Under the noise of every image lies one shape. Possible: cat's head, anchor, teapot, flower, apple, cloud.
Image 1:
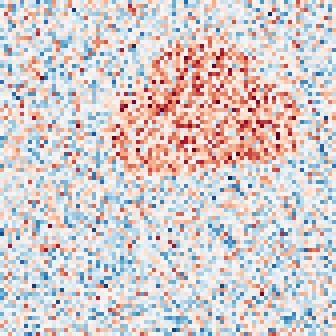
cloud
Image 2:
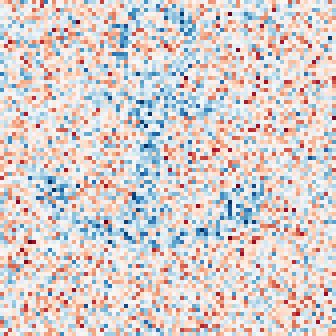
anchor
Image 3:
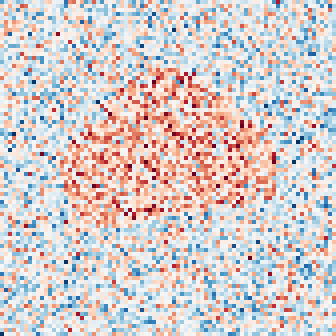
cloud
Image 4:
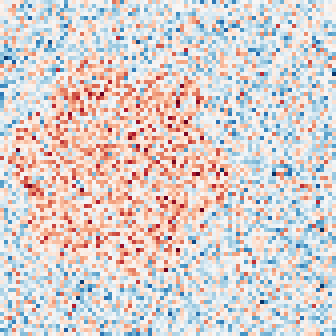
flower
